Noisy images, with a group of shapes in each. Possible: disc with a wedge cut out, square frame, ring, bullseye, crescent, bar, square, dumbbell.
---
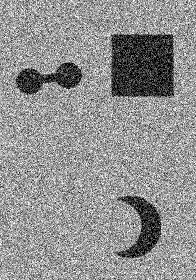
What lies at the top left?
dumbbell
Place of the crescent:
bottom right
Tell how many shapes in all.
3
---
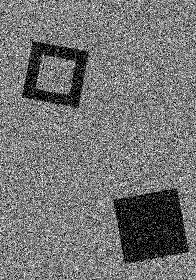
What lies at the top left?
square frame
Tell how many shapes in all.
2
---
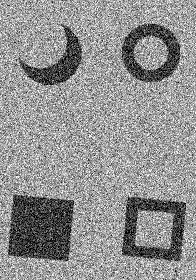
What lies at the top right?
ring
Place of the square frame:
bottom right
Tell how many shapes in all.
4
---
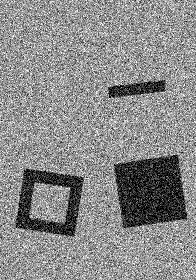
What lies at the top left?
nothing
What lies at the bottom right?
square
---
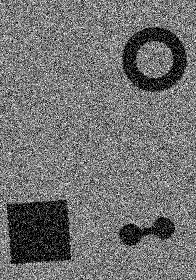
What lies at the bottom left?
square
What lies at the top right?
ring
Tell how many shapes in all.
3
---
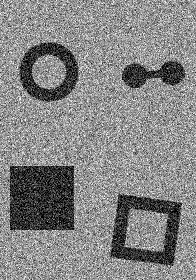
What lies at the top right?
dumbbell
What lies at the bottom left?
square
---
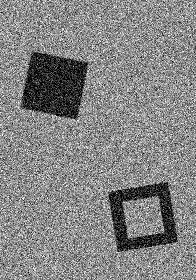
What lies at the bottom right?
square frame
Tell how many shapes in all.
2
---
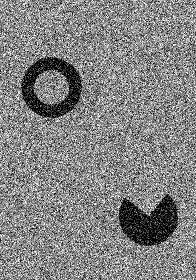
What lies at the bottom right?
disc with a wedge cut out
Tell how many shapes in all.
2
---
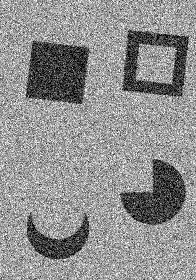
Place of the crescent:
bottom left
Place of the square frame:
top right
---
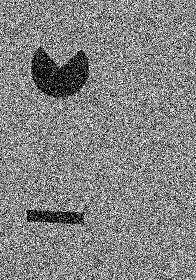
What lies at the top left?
disc with a wedge cut out
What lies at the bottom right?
nothing
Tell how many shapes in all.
2
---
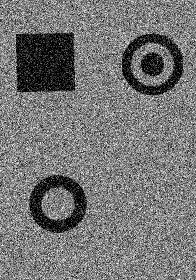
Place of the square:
top left
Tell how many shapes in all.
3
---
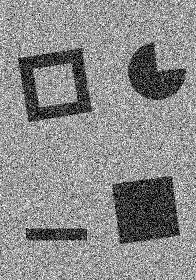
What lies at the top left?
square frame
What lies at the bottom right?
square
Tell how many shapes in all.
4
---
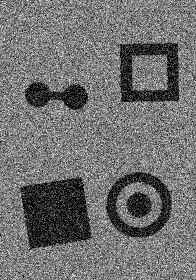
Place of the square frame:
top right
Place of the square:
bottom left
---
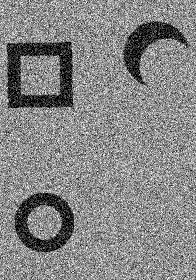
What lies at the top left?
square frame
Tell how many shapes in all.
3
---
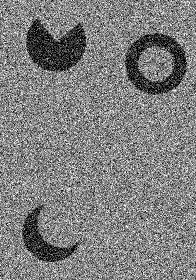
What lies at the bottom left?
crescent
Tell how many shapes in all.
3
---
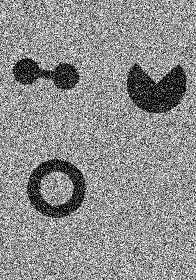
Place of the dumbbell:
top left
